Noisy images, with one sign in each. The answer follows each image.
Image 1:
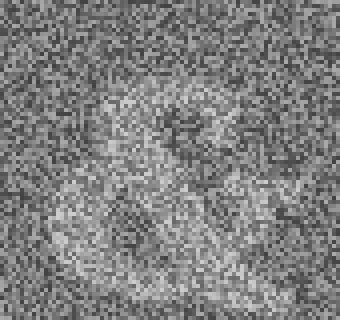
ampersand
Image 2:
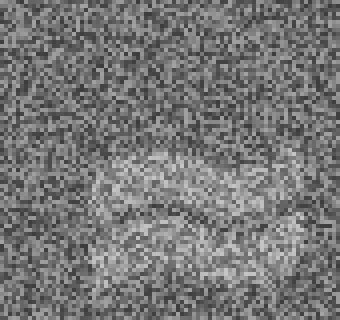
approximately sign
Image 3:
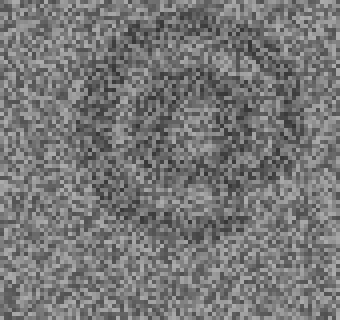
at sign
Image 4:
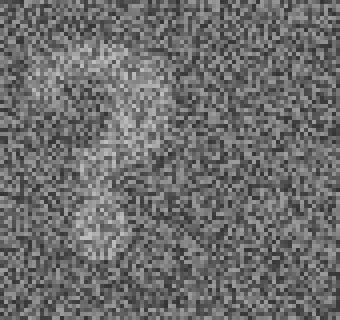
question mark
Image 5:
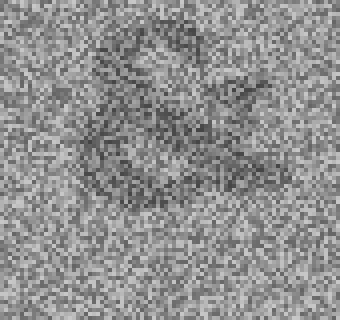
ampersand
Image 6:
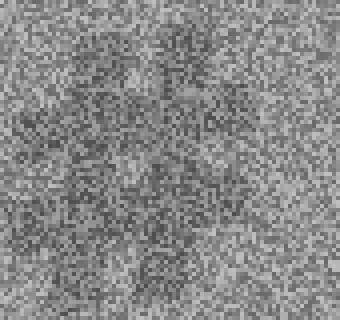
hash sign
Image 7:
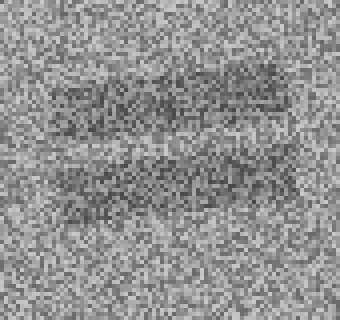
equals sign
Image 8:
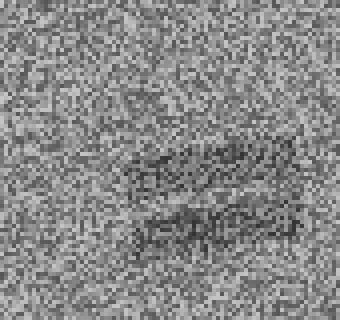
equals sign
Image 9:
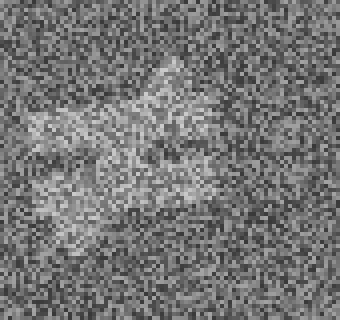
not-equal sign
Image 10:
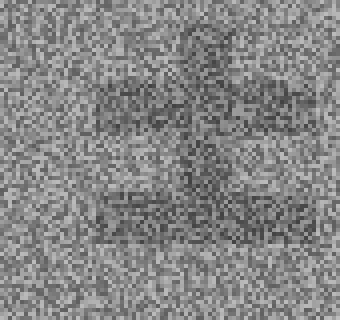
plus-minus sign
